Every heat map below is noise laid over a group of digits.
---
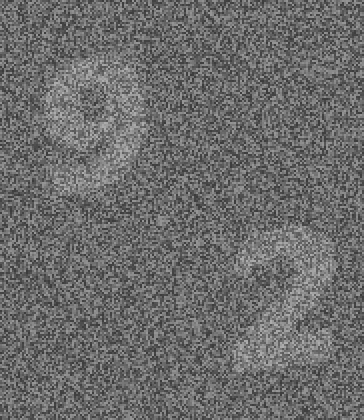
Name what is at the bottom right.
2
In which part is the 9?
top left
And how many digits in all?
2
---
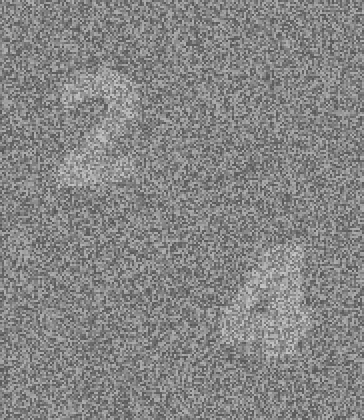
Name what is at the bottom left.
nothing
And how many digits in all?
2
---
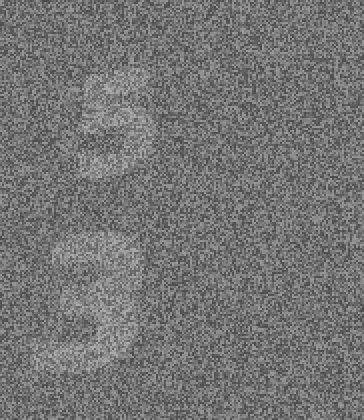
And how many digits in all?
2
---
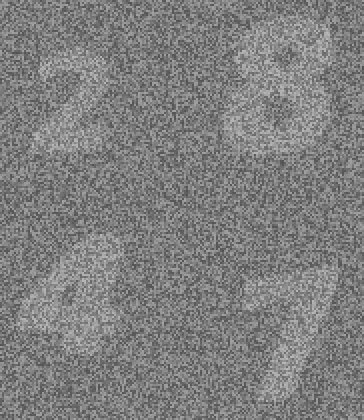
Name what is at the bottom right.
7
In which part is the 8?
top right
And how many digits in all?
4
